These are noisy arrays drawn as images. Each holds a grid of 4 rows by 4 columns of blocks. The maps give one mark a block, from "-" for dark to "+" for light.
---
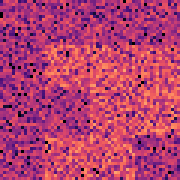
----
-+++
--++
-++-
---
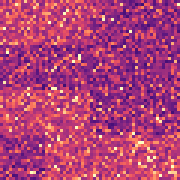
++--
----
++--
-+++
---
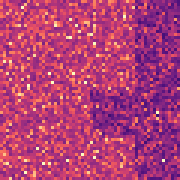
+++-
+++-
++--
+++-
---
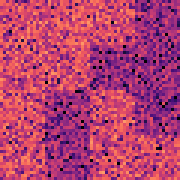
+++-
++--
+-+-
+-++
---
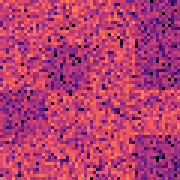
+++-
+-+-
-+++
+++-
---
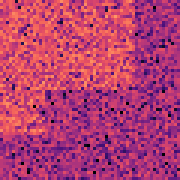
+++-
+++-
+---
----
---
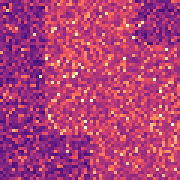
-++-
-+++
-+++
--++
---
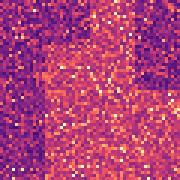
--+-
-++-
-+++
-+++
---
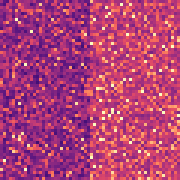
--++
--++
--++
--++
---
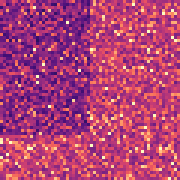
--++
--++
--++
++++
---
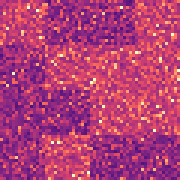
+--+
-+++
--++
-+--
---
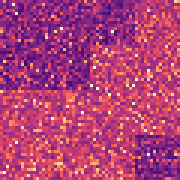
---+
--++
++++
+++-
